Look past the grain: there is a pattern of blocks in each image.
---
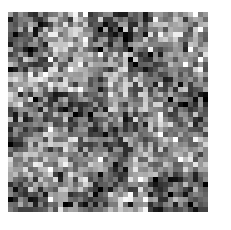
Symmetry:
mirrored about the diagonal from the bottom left
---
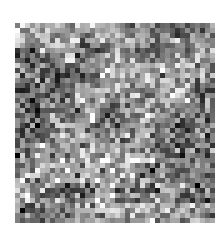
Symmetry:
the same after a half turn
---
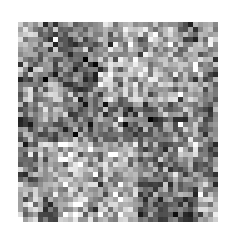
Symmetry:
the same after a half turn
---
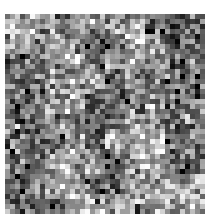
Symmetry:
the same after a half turn
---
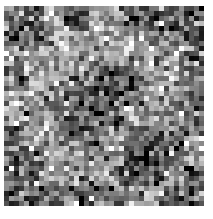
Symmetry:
mirrored about the diagonal from the top left
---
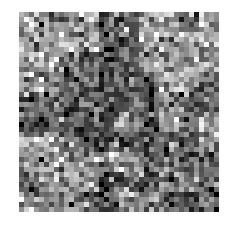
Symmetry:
mirrored about the diagonal from the top left
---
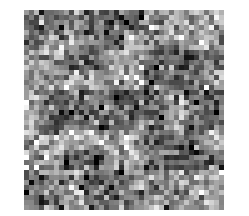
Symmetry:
top and bottom mirror each other
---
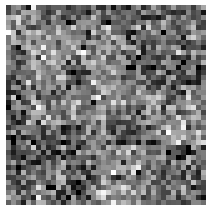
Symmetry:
mirrored about the diagonal from the top left
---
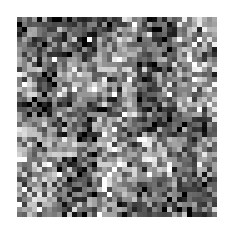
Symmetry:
the same after a half turn
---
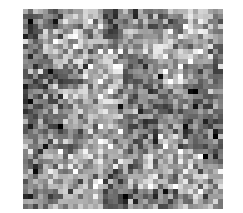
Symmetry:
top and bottom mirror each other
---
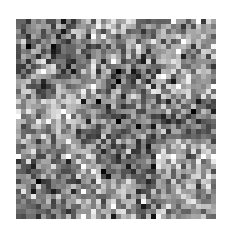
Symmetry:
top and bottom mirror each other
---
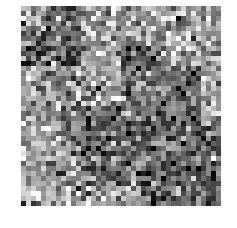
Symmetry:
mirrored about the diagonal from the top left
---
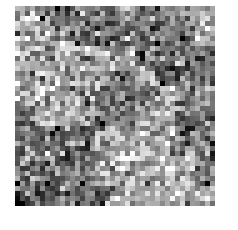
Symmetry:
mirrored about the diagonal from the bottom left
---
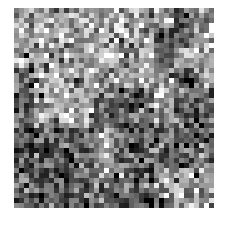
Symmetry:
no symmetry
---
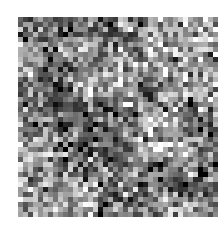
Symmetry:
mirrored about the diagonal from the bottom left
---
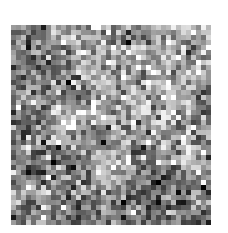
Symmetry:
mirrored about the diagonal from the bottom left
